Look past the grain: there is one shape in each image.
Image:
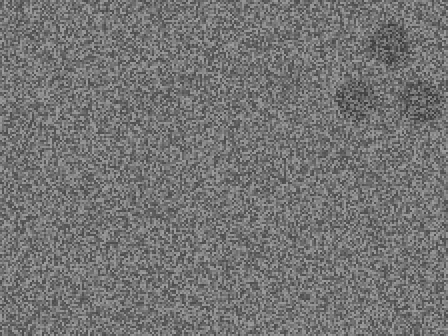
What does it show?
dark three dots, top right
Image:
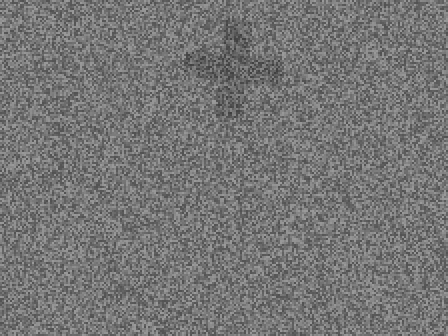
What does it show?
dark cross, top middle
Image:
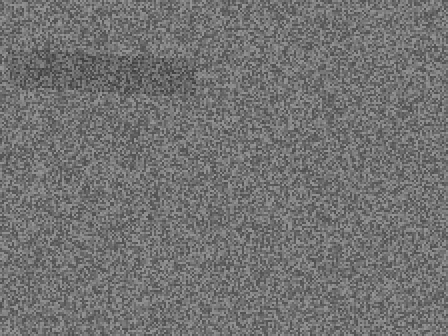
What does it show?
dark bar, top left
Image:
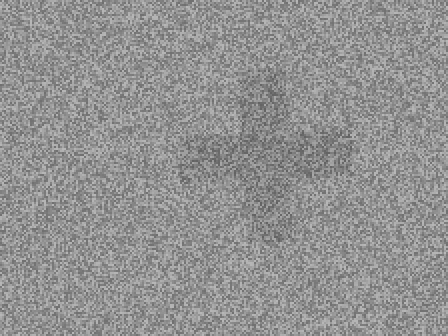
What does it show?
dark cross
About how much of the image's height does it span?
half
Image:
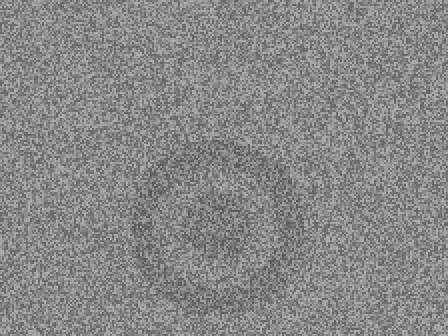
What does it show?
dark bullseye
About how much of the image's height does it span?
half
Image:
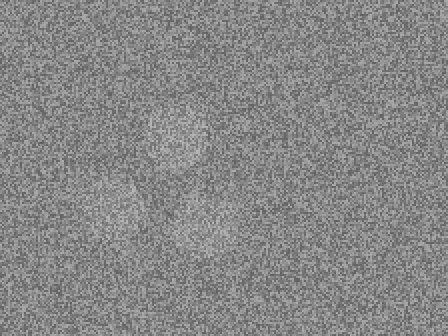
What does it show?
light three dots
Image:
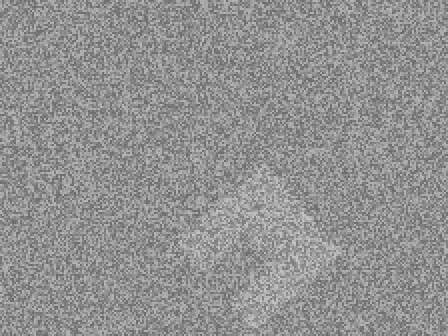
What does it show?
light square with a notch
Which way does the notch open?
down and left
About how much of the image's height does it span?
half
